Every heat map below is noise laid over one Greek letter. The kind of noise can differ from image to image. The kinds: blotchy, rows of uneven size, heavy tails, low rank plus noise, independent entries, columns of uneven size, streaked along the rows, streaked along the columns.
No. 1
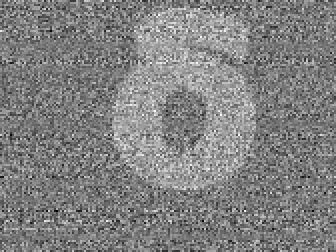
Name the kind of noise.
rows of uneven size
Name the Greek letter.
delta
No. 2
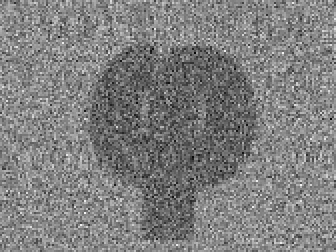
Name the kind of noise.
low rank plus noise
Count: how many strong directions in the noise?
three or four
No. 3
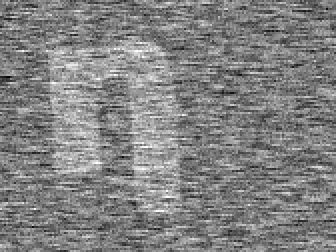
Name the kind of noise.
streaked along the rows
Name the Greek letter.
eta
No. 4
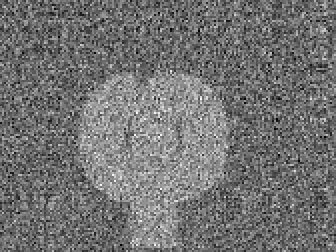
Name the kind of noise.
low rank plus noise
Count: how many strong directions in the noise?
one
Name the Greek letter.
phi
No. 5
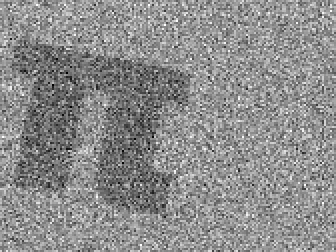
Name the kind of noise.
low rank plus noise
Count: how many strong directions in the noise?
five to eight
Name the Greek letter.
pi
